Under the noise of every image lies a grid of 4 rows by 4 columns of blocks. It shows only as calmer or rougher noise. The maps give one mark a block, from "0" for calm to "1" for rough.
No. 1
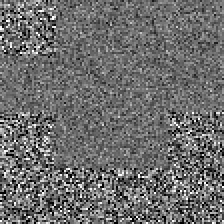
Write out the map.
1000
0000
1001
1111
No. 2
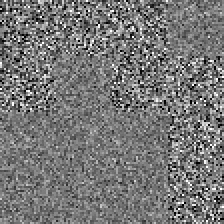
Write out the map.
1110
1011
0001
0001
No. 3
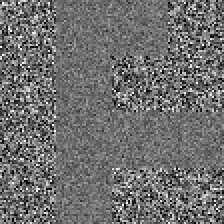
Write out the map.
1001
1011
1000
1011
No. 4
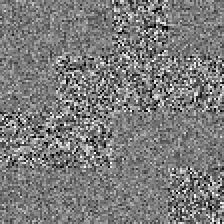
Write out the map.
0010
0111
1100
0001
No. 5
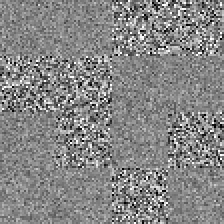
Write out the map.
0011
1100
0101
0010
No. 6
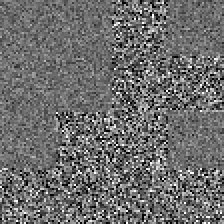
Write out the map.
0010
0011
0110
1111
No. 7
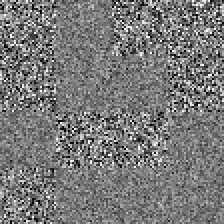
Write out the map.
1011
1001
0110
1000
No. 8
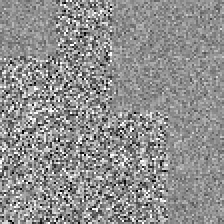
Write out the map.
0100
1100
1110
1110
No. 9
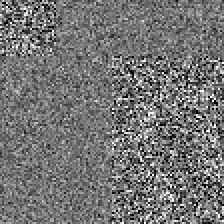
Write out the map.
1000
0011
0011
0011
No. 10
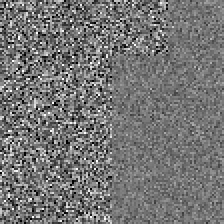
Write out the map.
1110
1100
1100
1100
